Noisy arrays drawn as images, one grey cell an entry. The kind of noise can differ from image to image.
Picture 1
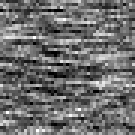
streaked along the rows
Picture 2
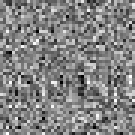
low rank plus noise
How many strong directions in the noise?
three or four
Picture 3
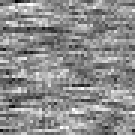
streaked along the rows
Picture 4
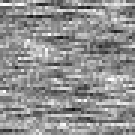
streaked along the rows
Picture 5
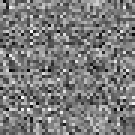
low rank plus noise
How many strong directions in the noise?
two
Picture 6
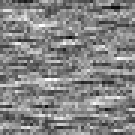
streaked along the rows
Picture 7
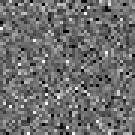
heavy tails
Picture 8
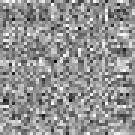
low rank plus noise
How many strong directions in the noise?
one
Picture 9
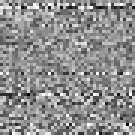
rows of uneven size
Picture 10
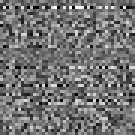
rows of uneven size
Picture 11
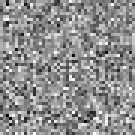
low rank plus noise
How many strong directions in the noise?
five to eight
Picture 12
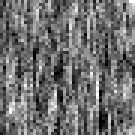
streaked along the columns
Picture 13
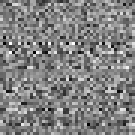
rows of uneven size
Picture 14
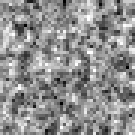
blotchy
